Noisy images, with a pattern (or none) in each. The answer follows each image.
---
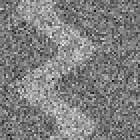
a wavy band
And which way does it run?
top to bottom
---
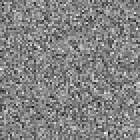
only noise
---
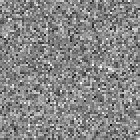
only noise
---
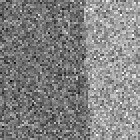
a sharp edge
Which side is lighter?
right
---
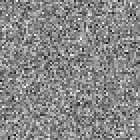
only noise
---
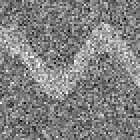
a wavy band
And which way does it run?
left to right
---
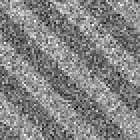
diagonal stripes
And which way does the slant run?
top left to bottom right
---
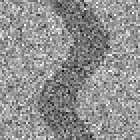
a wavy band
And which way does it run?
top to bottom
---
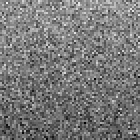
a smooth slope
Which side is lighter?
top
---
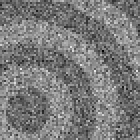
rings round one point
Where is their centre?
bottom left
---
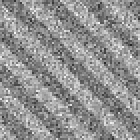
diagonal stripes
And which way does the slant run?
top left to bottom right
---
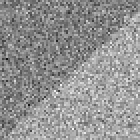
a sharp edge
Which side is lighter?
bottom right
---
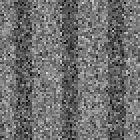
vertical stripes
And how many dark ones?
3
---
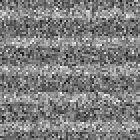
horizontal stripes
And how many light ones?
5
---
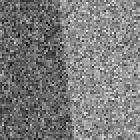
a sharp edge
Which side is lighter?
right
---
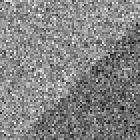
a sharp edge
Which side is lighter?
top left
